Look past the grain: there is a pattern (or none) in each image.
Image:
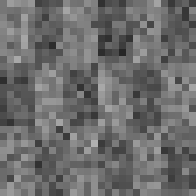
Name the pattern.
a checkerboard
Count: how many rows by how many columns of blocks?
3 by 6
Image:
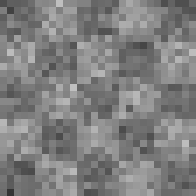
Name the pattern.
a checkerboard
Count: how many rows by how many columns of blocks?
5 by 5
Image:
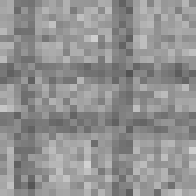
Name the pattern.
bands of rows crossing bands of columns
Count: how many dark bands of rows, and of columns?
2 and 2
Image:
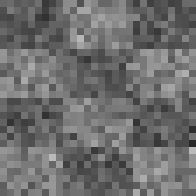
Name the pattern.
a checkerboard
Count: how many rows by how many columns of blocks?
4 by 3
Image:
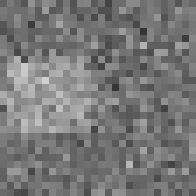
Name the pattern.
one block
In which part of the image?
middle left
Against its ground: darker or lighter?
lighter
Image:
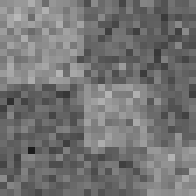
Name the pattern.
blocks along the diagonal
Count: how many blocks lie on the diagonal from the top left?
3
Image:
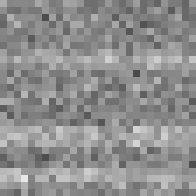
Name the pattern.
bands of rows
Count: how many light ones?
3
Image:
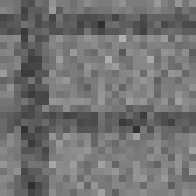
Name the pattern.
bands of rows crossing bands of columns
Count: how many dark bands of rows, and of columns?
2 and 1
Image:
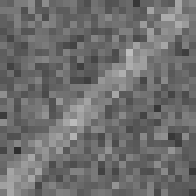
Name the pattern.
a diagonal band
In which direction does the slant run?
bottom left to top right
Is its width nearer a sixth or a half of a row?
a sixth
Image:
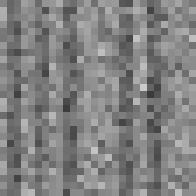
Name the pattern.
bands of columns
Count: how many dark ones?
5
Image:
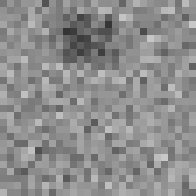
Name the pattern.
one block
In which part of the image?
top middle
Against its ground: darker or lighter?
darker
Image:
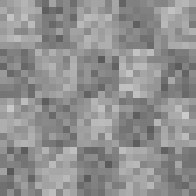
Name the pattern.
a checkerboard
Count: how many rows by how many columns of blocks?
4 by 5
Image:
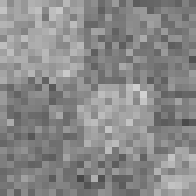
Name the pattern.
blocks along the diagonal
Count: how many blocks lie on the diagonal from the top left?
3
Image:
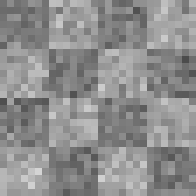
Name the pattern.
a checkerboard
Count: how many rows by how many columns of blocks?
4 by 4
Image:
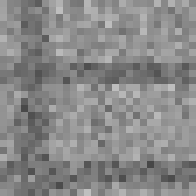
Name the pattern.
bands of rows crossing bands of columns
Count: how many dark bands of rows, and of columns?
2 and 1
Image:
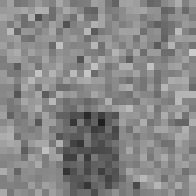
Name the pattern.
one block
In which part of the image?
bottom middle
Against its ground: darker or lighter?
darker
